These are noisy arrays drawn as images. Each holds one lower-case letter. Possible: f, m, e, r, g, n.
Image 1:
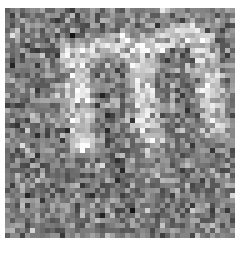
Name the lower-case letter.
m
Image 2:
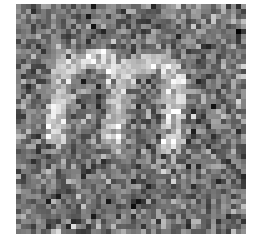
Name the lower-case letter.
m
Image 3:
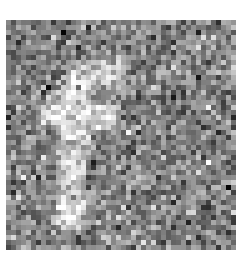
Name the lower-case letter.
f
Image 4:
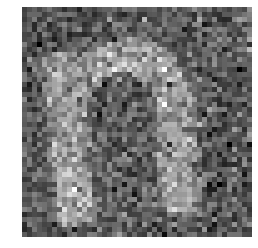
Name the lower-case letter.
n
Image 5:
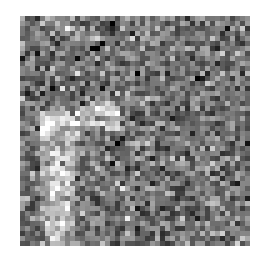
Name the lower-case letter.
r
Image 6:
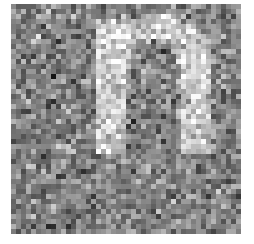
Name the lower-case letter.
n
